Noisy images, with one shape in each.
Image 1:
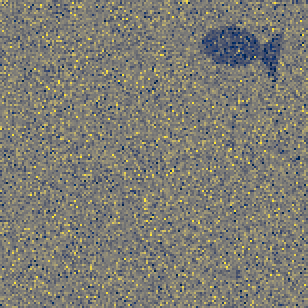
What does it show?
dark fish, top right
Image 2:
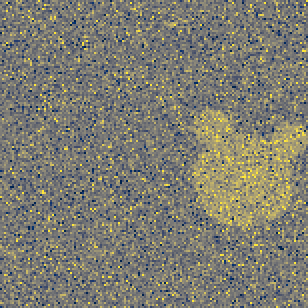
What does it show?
light bear's head, middle right
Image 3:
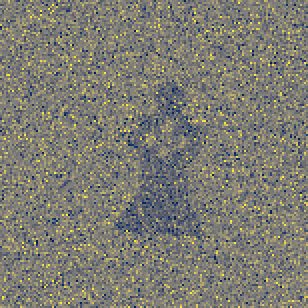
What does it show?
dark chess bishop
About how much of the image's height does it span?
half
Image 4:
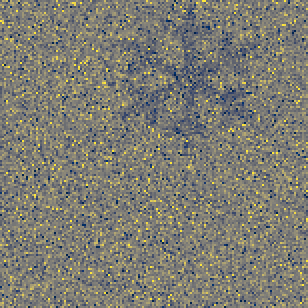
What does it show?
dark snowflake
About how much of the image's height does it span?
half
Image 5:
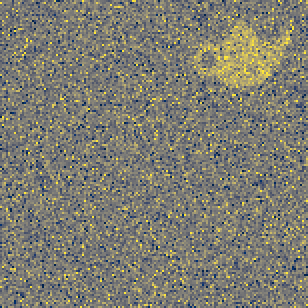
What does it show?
light teapot, top right
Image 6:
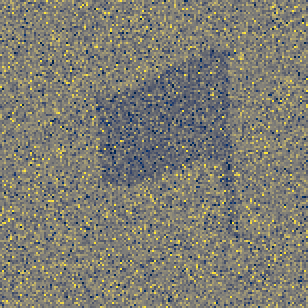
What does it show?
dark flag
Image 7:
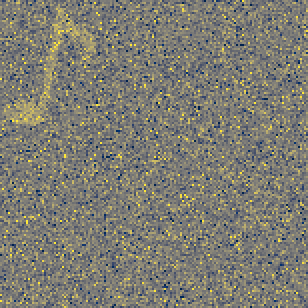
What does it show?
light musical note, top left
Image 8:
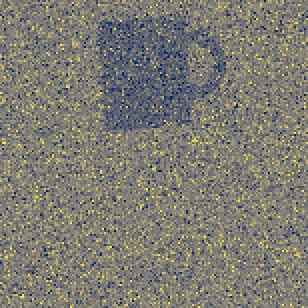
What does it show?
dark cup, top middle
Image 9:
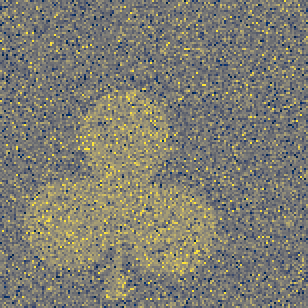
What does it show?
light club
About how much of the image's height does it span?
two thirds
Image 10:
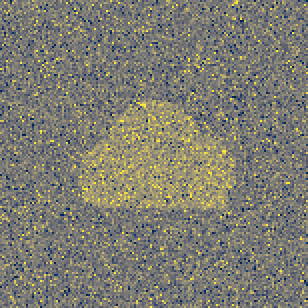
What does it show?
light cloud
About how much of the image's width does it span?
half
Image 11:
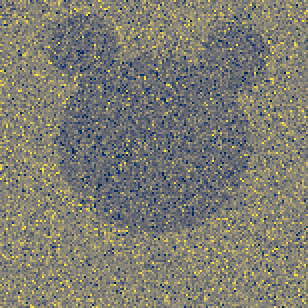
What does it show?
dark bear's head
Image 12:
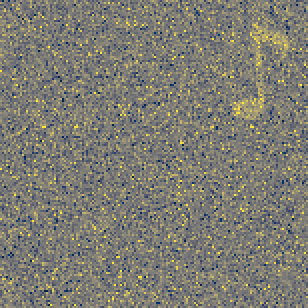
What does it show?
light musical note, top right
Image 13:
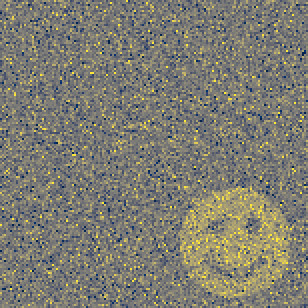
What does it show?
light smiling face, bottom right
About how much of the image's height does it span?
a third
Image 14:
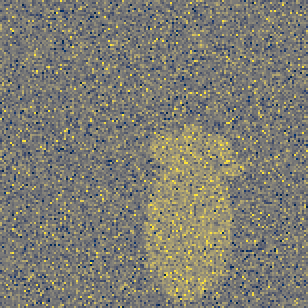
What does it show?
light footprint
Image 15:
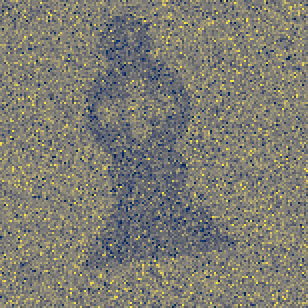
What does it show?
dark chess bishop
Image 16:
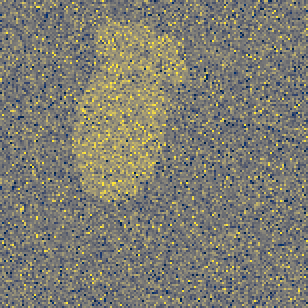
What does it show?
light footprint
